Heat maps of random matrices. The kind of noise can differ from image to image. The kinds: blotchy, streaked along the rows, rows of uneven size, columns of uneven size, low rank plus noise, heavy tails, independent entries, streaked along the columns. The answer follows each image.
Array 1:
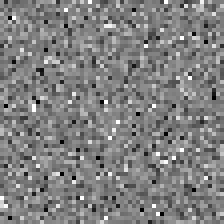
heavy tails
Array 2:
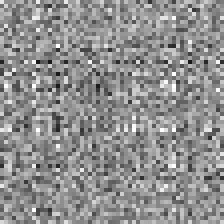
low rank plus noise
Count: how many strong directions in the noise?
two
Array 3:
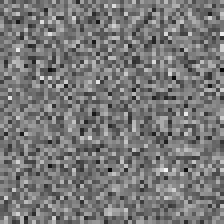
low rank plus noise
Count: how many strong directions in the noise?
five to eight
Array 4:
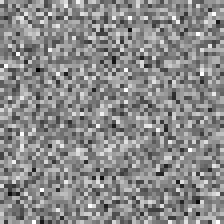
independent entries
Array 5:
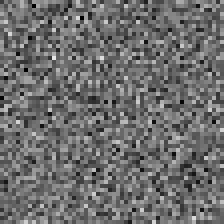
independent entries
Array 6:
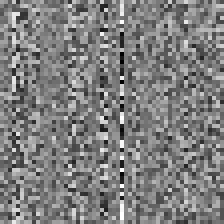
columns of uneven size
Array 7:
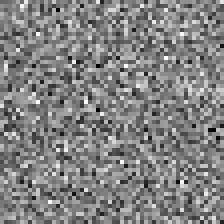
independent entries
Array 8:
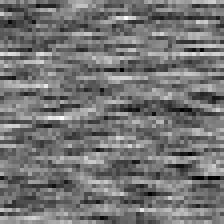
streaked along the rows
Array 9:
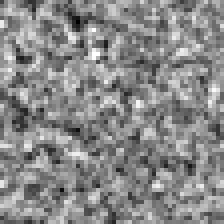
blotchy
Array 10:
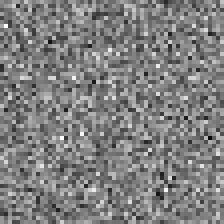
independent entries
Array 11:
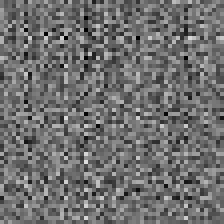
low rank plus noise
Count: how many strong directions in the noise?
three or four
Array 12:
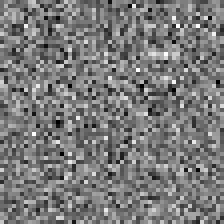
low rank plus noise
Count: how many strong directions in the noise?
five to eight
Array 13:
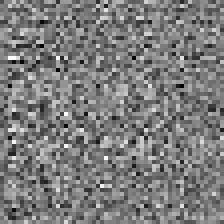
low rank plus noise
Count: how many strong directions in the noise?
five to eight
